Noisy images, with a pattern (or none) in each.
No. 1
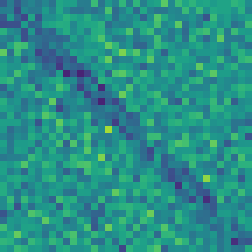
a diagonal band
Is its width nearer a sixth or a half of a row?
a sixth
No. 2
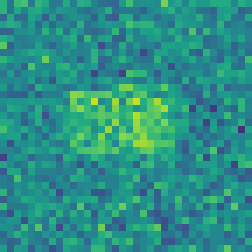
one block
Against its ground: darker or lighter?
lighter
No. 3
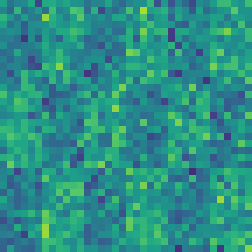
a checkerboard
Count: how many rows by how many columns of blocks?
3 by 6
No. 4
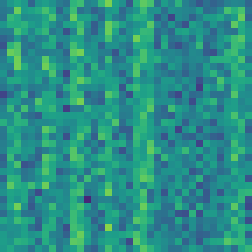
bands of columns
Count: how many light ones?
6
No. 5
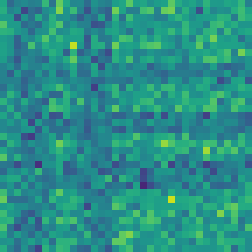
bands of rows crossing bands of columns
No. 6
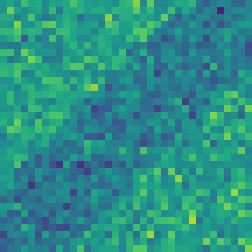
a diagonal band
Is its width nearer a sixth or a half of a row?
a half
